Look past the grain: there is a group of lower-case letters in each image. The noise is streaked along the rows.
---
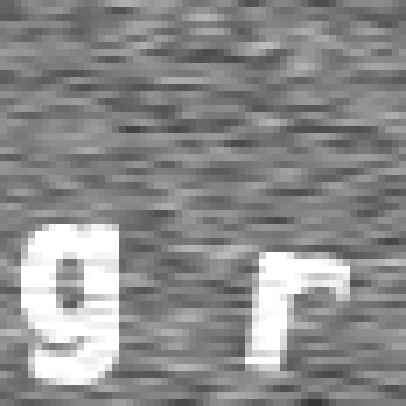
bottom left: g; bottom right: r
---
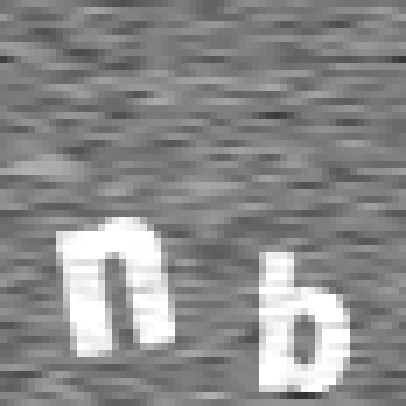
bottom left: n; bottom right: b
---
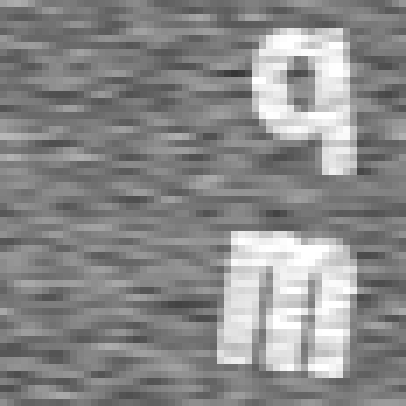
top right: q; bottom right: m
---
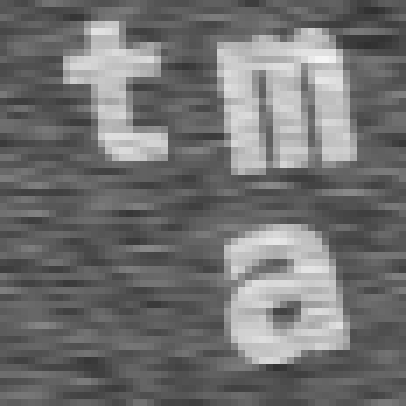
top left: t; top right: m; bottom right: a
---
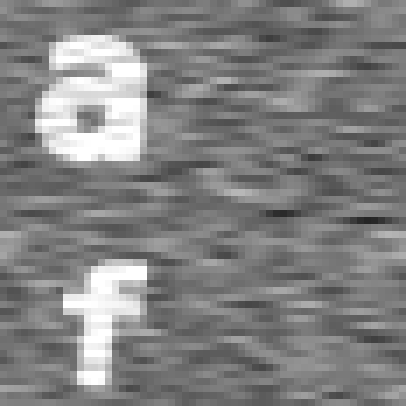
top left: a; bottom left: f
